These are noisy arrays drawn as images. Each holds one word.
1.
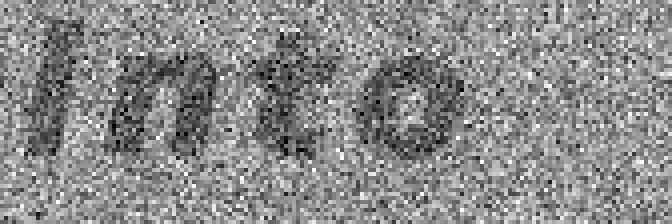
into
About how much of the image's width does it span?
two thirds
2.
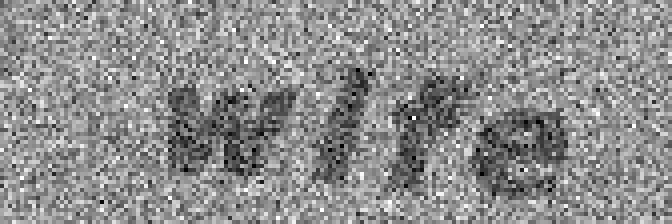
wife
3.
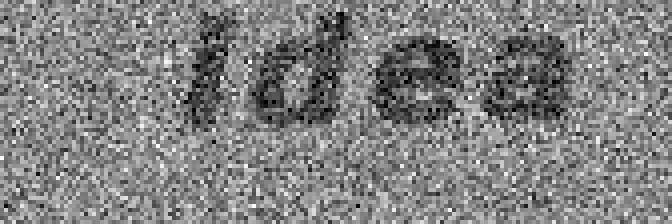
idea
